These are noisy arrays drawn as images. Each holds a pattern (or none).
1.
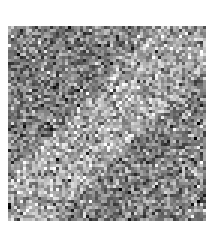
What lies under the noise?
a diagonal band
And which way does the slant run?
bottom left to top right
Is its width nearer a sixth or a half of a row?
a half
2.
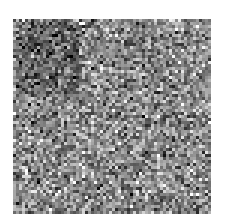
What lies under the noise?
one block
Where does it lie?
top left
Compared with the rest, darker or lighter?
darker
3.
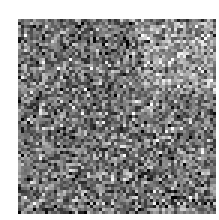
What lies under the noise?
one block
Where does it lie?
top right
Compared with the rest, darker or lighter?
lighter
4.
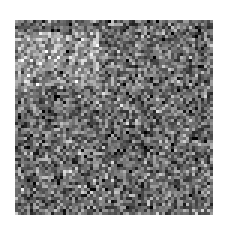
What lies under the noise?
one block
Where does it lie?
top left
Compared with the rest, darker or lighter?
lighter
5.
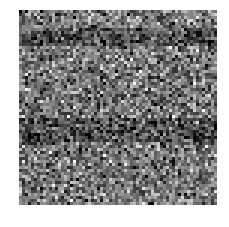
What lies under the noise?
bands of rows
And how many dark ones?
2
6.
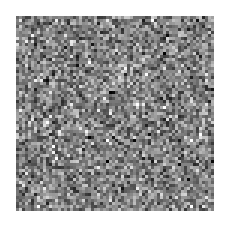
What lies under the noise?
only noise
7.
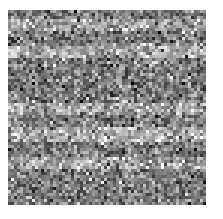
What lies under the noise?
bands of rows
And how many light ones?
5
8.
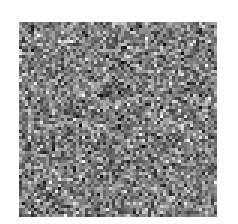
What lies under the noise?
only noise
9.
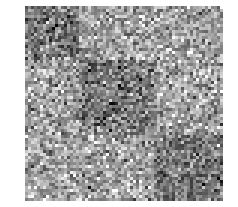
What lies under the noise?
blocks along the diagonal
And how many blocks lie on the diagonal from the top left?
3
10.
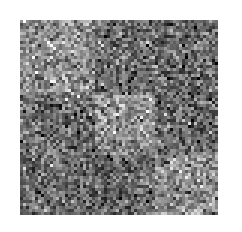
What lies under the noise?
blocks along the diagonal
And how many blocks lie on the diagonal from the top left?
3
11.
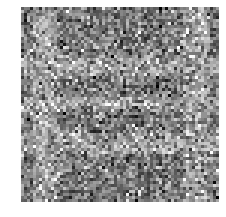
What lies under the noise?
bands of rows crossing bands of columns
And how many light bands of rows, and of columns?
3 and 2
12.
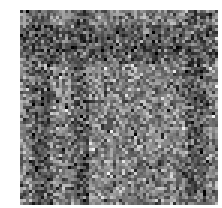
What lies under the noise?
bands of rows crossing bands of columns
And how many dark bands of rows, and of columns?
1 and 3
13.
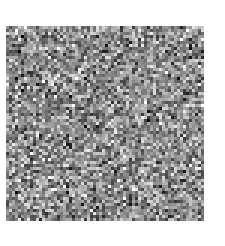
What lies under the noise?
only noise
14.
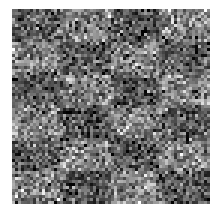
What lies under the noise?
a checkerboard
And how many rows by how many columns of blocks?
6 by 4
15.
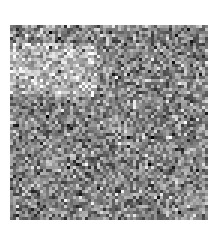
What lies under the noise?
one block
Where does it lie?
top left
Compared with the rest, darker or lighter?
lighter
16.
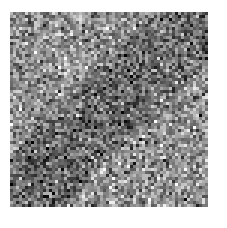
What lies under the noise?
a diagonal band
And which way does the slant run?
bottom left to top right
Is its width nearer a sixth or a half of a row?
a half
